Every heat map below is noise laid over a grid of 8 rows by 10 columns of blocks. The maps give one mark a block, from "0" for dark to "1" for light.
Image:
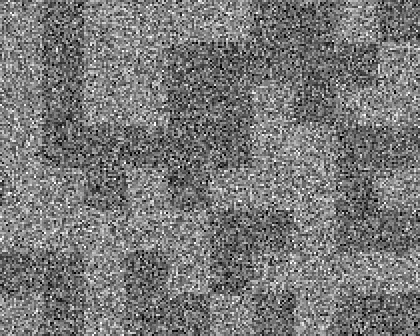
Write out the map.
1011110010
1011000001
1011001011
1000001100
1101011101
1111100100
0010101111
1010010100
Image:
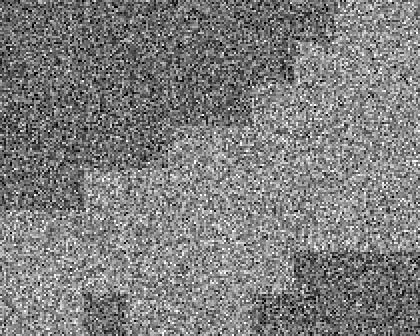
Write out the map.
0000000011
0000000111
0000001111
0000111111
0011111111
1111111111
1111111000
1101110000
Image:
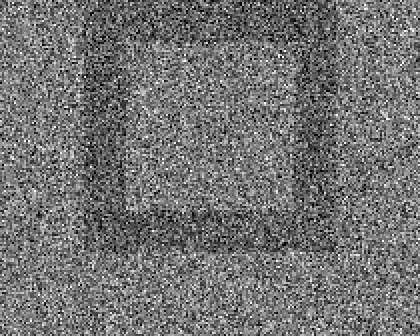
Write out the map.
1100000011
1101111011
1101111011
1101111011
1101111011
1100000011
1111111111
1111111111
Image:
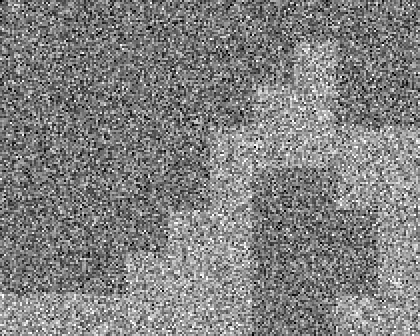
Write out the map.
0000000000
0000000100
0000001100
0000011111
0000010011
0000110001
0001110001
1111110011
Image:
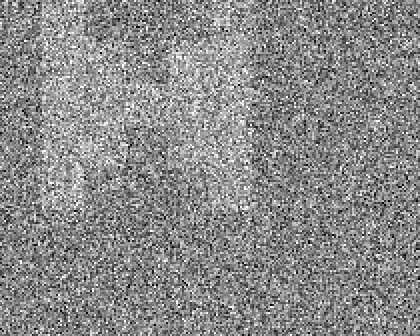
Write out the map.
0100010000
0110110000
0111110000
0110110000
0100010000
0000000000
0000000000
0000000000
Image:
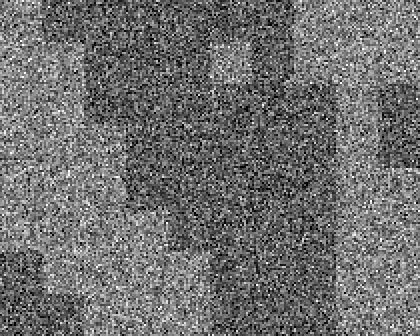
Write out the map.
1000000111
1100010111
1100000010
1110000010
1110000011
1111000011
0111100011
0011100011
